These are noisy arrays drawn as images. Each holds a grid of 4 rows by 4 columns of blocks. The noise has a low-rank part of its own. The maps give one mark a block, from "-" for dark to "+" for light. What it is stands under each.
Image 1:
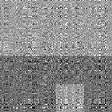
+ + + +
+ + + +
- - - -
- - + -
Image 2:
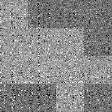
+ - - -
+ + + -
+ + + +
- - + -
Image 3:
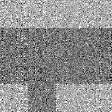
+ + + +
- - - -
- - - -
+ - + +
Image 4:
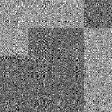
+ + + -
+ - - +
- - - +
- - - +
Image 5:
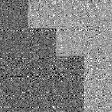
- + + +
- - + +
- - - +
- - - +
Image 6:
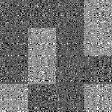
- - - +
- + - +
- + - -
+ - - +
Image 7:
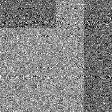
- - + -
+ + + -
+ + + -
+ + + -
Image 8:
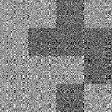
+ + - +
+ - - -
+ + + -
+ + - +
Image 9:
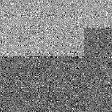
+ + + +
+ + + -
- - - -
- - - -
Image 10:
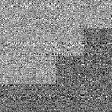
+ + + +
+ + + -
+ + - -
- - - -
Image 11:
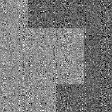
+ - - -
+ + + -
+ + + -
+ + - -
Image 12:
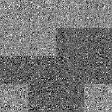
+ + + +
+ + - -
- - - -
+ - - +
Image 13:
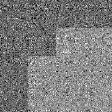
- - - -
- - + +
- + + +
- + + +
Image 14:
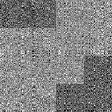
- - + +
+ + + +
+ + + -
+ + - -
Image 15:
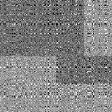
- - - +
- - - +
+ + - -
+ + + +
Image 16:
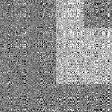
- - + -
- - + +
- - + +
- - - -
